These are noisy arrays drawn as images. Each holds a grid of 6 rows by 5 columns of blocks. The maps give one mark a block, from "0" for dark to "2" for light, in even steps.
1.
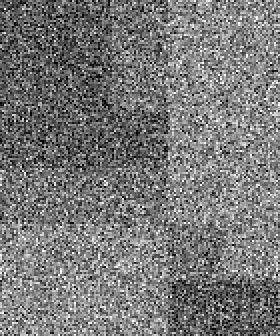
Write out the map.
0 0 1 2 2
0 0 1 2 2
0 0 0 2 2
1 1 1 2 2
2 2 2 1 2
2 2 2 0 0
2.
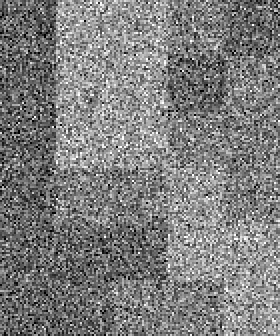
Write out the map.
0 2 2 1 0
0 2 2 0 1
0 2 2 1 1
0 1 1 2 1
0 0 0 2 2
0 0 1 1 2
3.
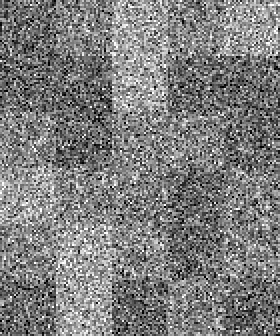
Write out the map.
0 1 2 1 2
0 0 2 0 0
1 0 1 1 0
2 1 1 0 1
1 2 1 0 1
0 2 0 1 0
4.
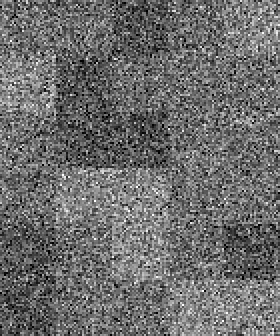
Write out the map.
1 1 0 1 2
2 0 1 1 1
1 0 0 1 1
1 2 2 1 1
0 1 2 1 0
0 1 1 2 2
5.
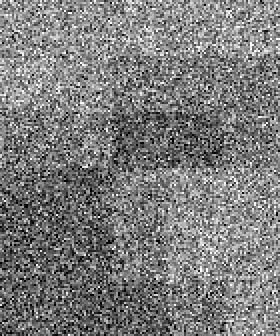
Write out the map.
2 2 2 2 2
2 2 1 1 1
1 1 0 0 1
0 0 1 2 2
0 0 1 2 2
0 0 0 1 2
